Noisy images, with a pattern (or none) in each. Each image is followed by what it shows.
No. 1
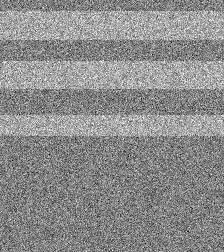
bands of rows
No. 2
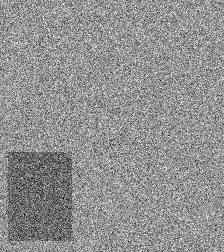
one block
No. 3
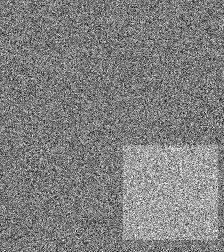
one block
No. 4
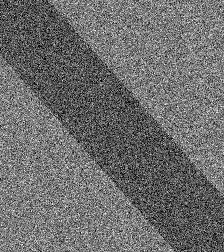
a diagonal band
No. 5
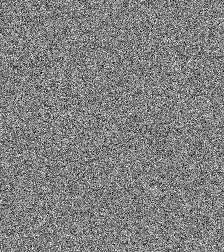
only noise
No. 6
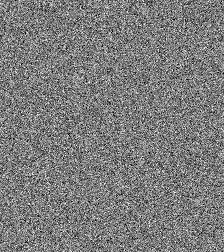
only noise
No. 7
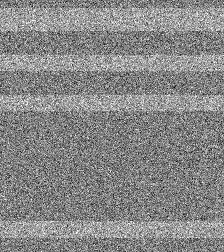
bands of rows
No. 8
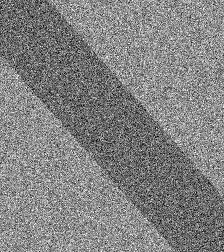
a diagonal band
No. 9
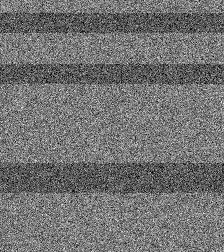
bands of rows
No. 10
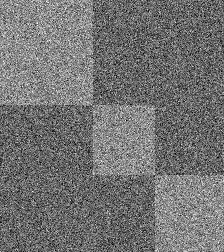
blocks along the diagonal
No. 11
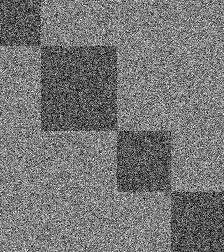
blocks along the diagonal
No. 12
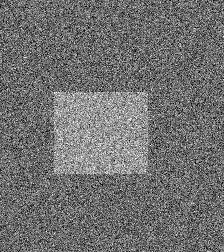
one block
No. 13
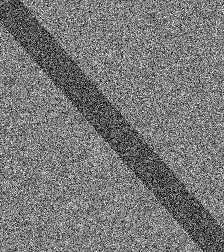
a diagonal band
